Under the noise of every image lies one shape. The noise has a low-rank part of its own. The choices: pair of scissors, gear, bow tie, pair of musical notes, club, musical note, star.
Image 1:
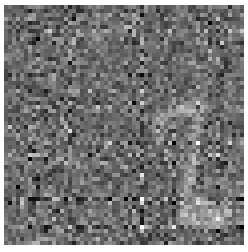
musical note
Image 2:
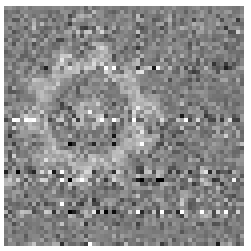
gear
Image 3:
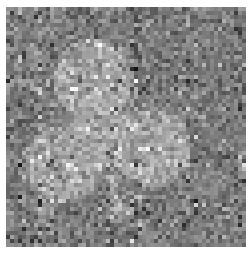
club
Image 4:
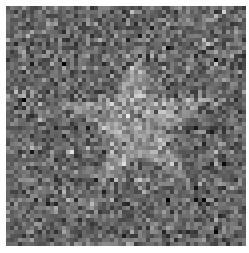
star
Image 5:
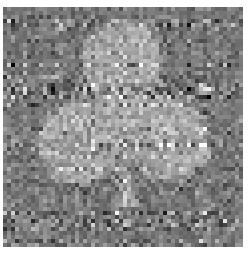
club
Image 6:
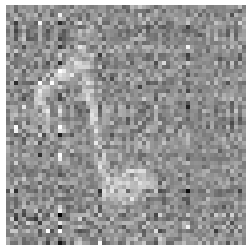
musical note
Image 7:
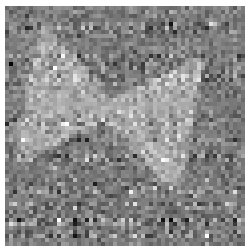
bow tie
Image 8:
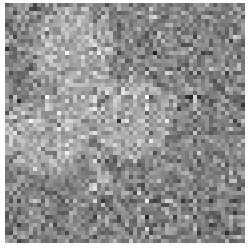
club
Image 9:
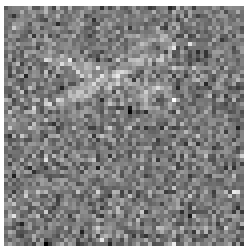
pair of scissors
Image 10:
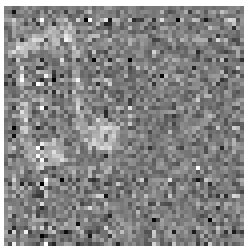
pair of musical notes
